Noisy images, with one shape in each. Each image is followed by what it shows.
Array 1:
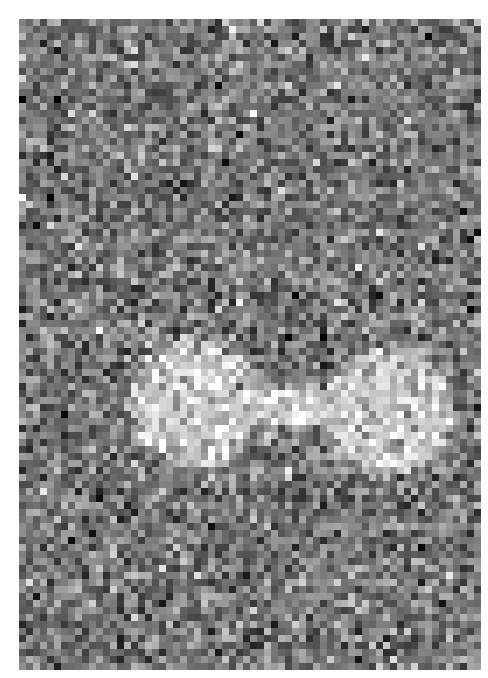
dumbbell
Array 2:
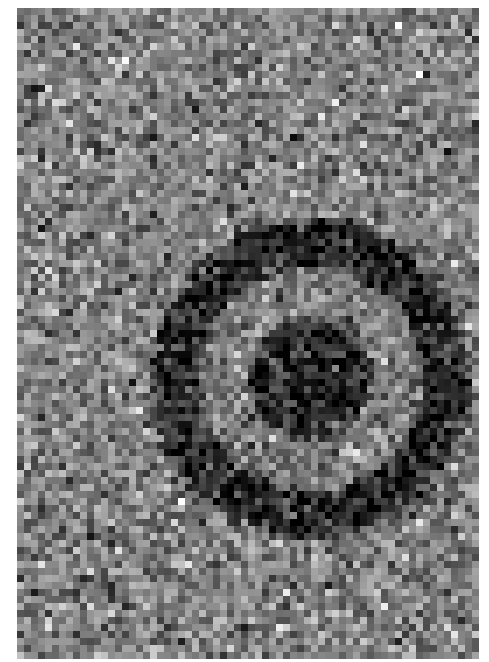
bullseye
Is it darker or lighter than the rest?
darker
